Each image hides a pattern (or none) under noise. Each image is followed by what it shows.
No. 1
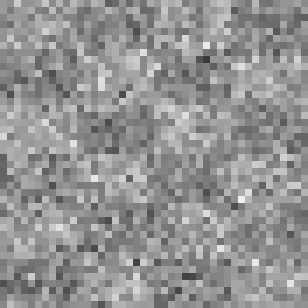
a checkerboard
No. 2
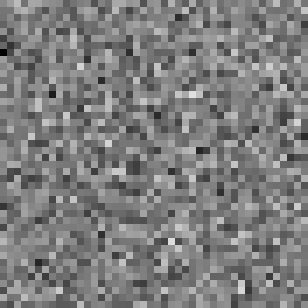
only noise
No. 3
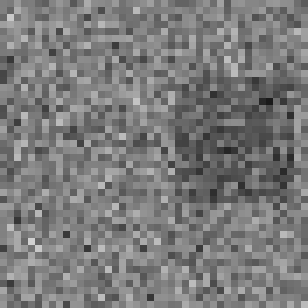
one block
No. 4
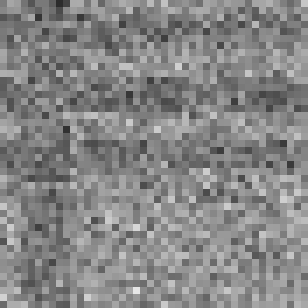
bands of rows crossing bands of columns
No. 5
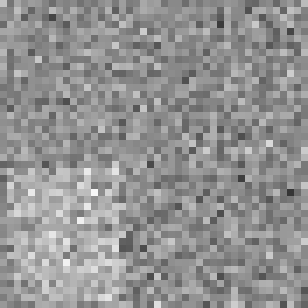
one block
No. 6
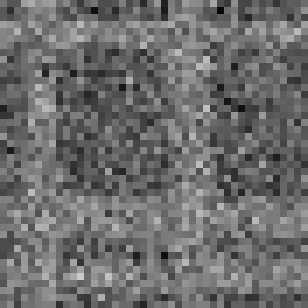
bands of rows crossing bands of columns
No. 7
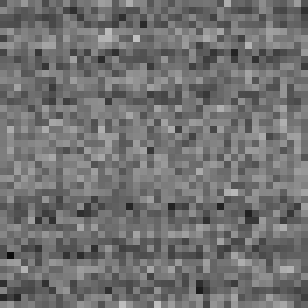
bands of rows
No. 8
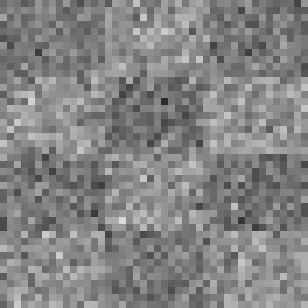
a checkerboard
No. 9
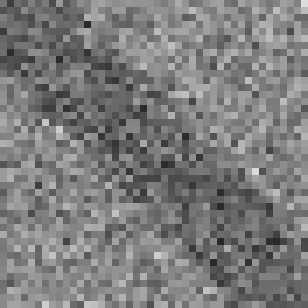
a diagonal band
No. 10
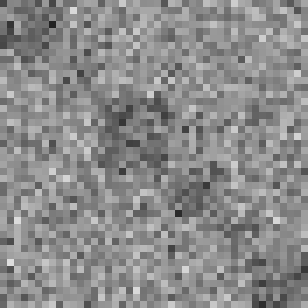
blocks along the diagonal
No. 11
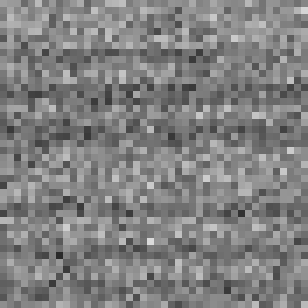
bands of rows
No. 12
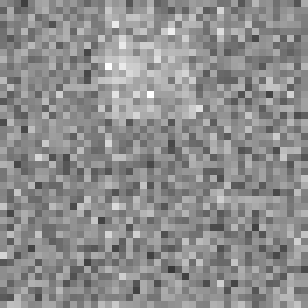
one block
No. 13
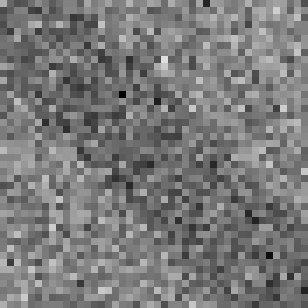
a diagonal band
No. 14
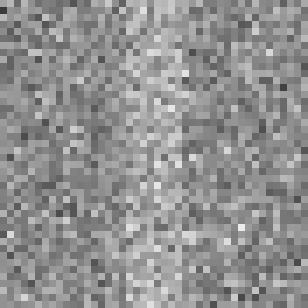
one band of columns
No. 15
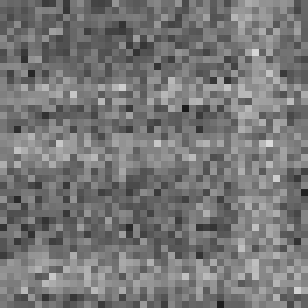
bands of rows crossing bands of columns
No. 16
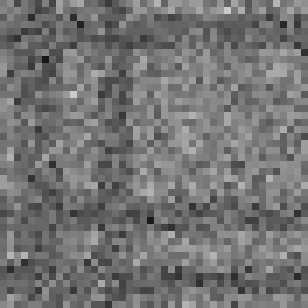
bands of rows crossing bands of columns
